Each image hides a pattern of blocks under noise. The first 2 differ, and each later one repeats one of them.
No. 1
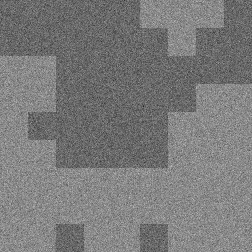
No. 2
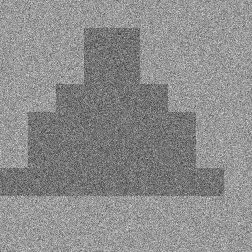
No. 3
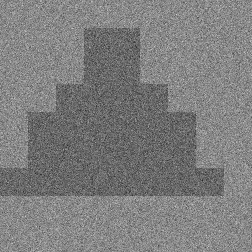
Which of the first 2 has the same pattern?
2
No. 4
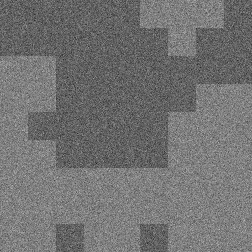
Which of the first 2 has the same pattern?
1
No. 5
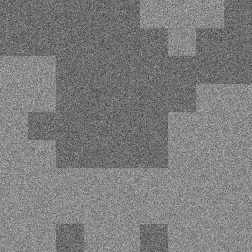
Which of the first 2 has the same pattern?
1
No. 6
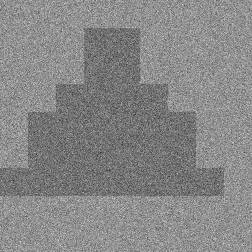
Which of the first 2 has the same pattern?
2
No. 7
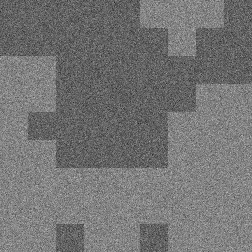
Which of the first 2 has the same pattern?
1
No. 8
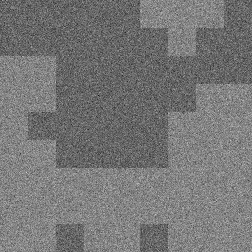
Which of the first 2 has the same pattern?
1
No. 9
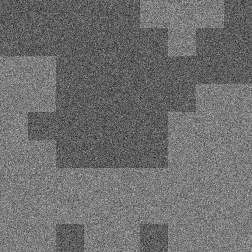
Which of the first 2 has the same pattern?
1
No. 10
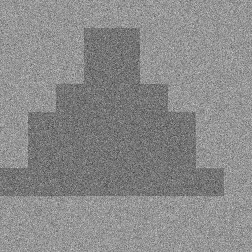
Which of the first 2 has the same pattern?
2
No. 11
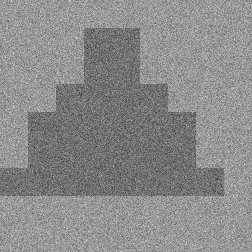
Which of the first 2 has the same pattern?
2
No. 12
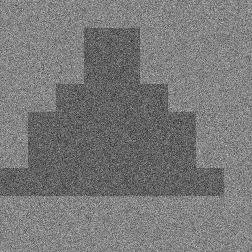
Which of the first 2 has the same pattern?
2
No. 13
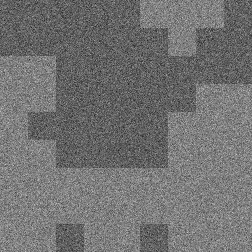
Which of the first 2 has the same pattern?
1
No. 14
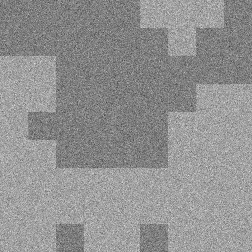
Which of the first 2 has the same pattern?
1
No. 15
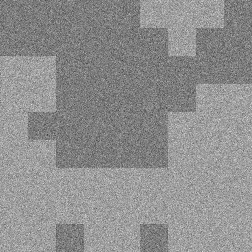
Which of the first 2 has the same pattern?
1
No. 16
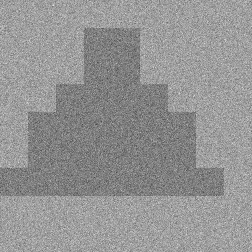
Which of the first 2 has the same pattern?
2
